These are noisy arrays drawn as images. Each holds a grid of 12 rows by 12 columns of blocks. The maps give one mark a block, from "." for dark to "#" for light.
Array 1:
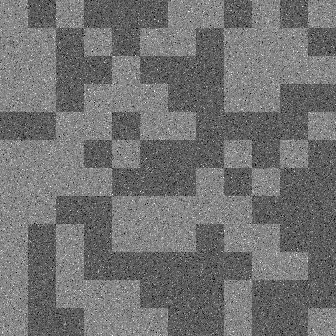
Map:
#.#...##.#.#
##.#.##.###.
##..#...####
##.###..##..
..##.##....#
###.#...#.#.
####...#.#..
##..#####...
#.#.###.##..
#.#......##.
#.###...#...
#..###..#..#
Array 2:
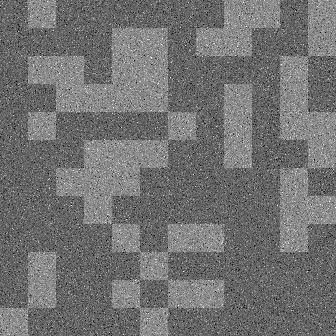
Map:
.#......##.#
....##.##..#
.##.##....#.
..####..#.#.
.#....#.#.##
...###..#..#
..###.....#.
...#......##
....#.##..#.
.#...#......
.#..#.##....
#....#......
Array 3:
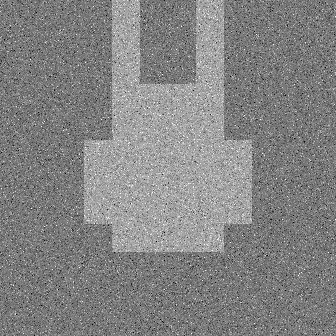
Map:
....#..#....
....#..#....
....#..#....
....####....
....####....
...######...
...######...
...######...
....####....
............
............
............
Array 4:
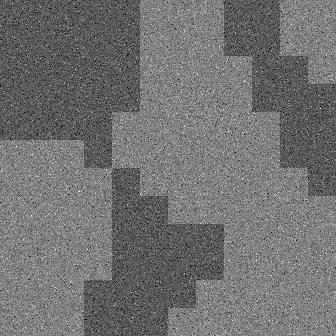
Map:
.....###..##
.....###..##
.....####..#
.....####...
....######..
###.######..
####.######.
####..######
####....####
####....####
###....#####
###...######
